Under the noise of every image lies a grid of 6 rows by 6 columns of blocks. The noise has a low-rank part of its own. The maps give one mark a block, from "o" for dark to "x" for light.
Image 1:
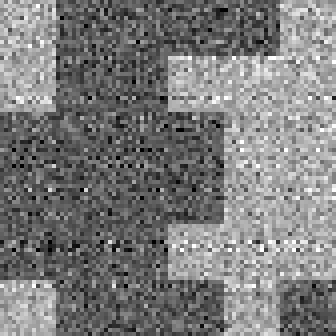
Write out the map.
x o o o o x
x o o x x x
o o o o x x
o o o o x x
o o o x x x
x o o o x o
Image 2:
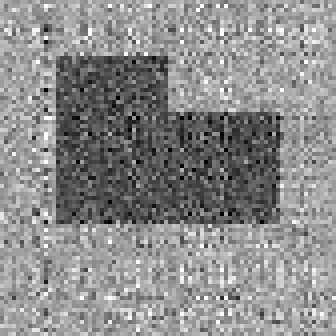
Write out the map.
x x x x x x
x o o x x x
x o o o o x
x o o o o x
x x x x x x
x x x x x x
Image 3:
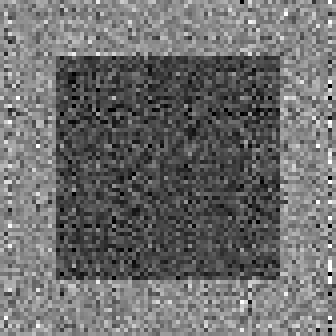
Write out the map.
x x x x x x
x o o o o x
x o o o o x
x o o o o x
x o o o o x
x x x x x x
